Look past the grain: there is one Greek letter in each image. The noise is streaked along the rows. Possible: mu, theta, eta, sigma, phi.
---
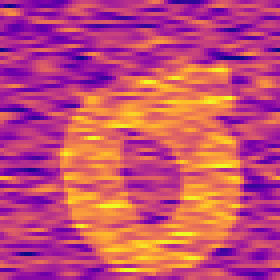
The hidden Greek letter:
sigma
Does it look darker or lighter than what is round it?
lighter
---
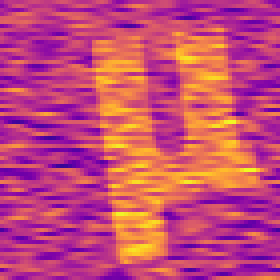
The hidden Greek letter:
mu
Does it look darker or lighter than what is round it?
lighter
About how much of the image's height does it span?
nearly all
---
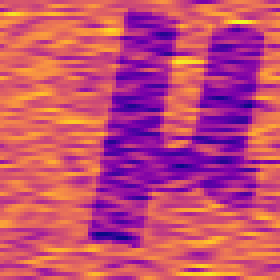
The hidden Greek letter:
mu
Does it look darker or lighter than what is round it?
darker
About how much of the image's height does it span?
nearly all
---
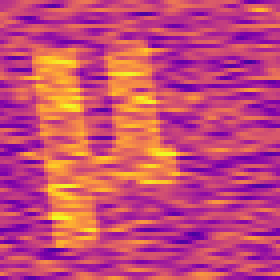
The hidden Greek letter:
mu
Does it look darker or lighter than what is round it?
lighter
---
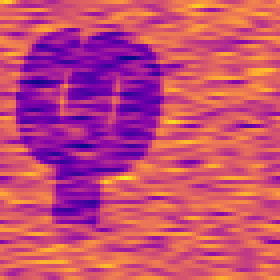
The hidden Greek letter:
phi
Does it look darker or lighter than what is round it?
darker
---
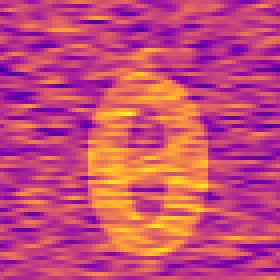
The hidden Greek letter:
theta
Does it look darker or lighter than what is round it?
lighter
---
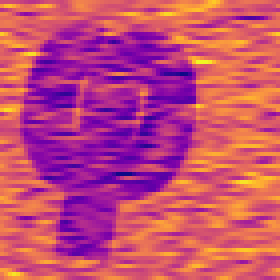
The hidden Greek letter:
phi
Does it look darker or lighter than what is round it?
darker
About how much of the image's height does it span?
nearly all
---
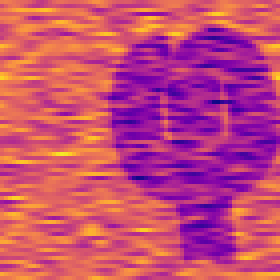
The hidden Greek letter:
phi
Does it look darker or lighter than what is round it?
darker
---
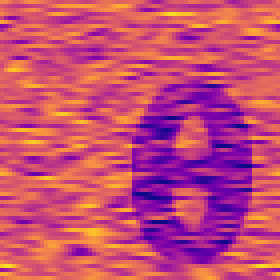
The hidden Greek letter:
theta
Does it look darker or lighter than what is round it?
darker
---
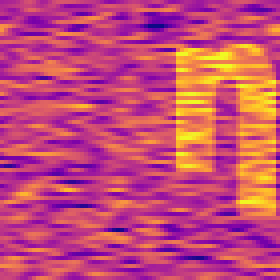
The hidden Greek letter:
eta
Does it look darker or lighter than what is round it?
lighter
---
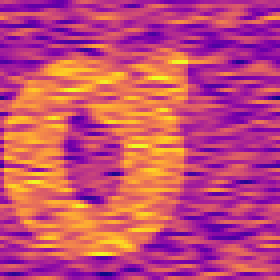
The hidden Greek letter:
sigma
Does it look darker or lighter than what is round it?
lighter
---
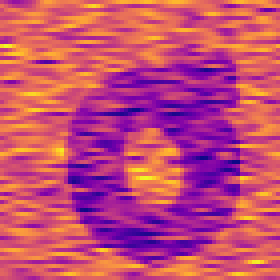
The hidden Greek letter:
sigma
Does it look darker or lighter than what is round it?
darker
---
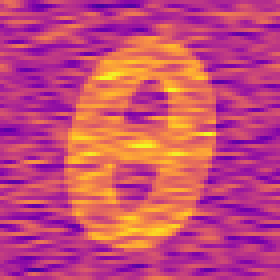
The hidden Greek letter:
theta
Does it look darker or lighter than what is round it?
lighter
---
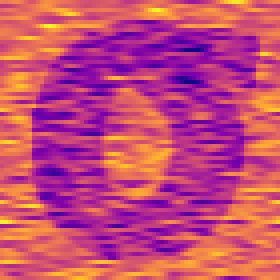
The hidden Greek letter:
sigma
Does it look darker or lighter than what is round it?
darker
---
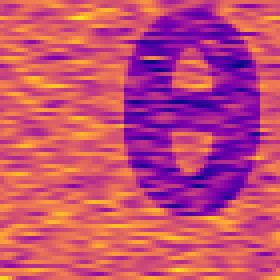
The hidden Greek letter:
theta
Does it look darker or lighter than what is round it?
darker
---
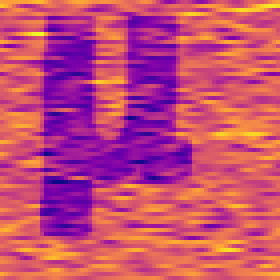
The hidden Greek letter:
mu
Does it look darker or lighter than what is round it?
darker
